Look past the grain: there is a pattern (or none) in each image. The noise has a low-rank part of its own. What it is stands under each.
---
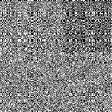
one block
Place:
top right
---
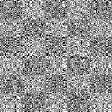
a checkerboard
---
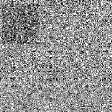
one block
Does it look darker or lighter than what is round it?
darker
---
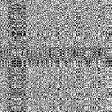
bands of rows crossing bands of columns
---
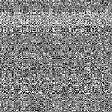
one band of rows
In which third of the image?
top
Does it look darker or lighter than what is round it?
lighter
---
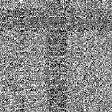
bands of rows crossing bands of columns
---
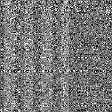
bands of columns
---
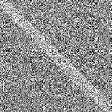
a diagonal band
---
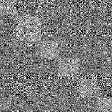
blocks along the diagonal
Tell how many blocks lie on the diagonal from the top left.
6
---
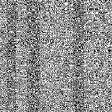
bands of columns
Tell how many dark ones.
3
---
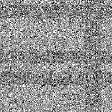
bands of rows crossing bands of columns
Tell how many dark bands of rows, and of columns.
3 and 1
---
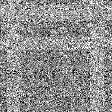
bands of rows crossing bands of columns
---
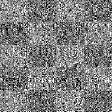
a checkerboard
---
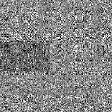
one block
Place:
middle left
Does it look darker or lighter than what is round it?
darker
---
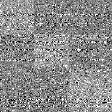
blocks along the diagonal
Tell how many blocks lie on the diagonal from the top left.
3
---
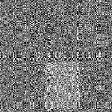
one block
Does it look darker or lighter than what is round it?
lighter
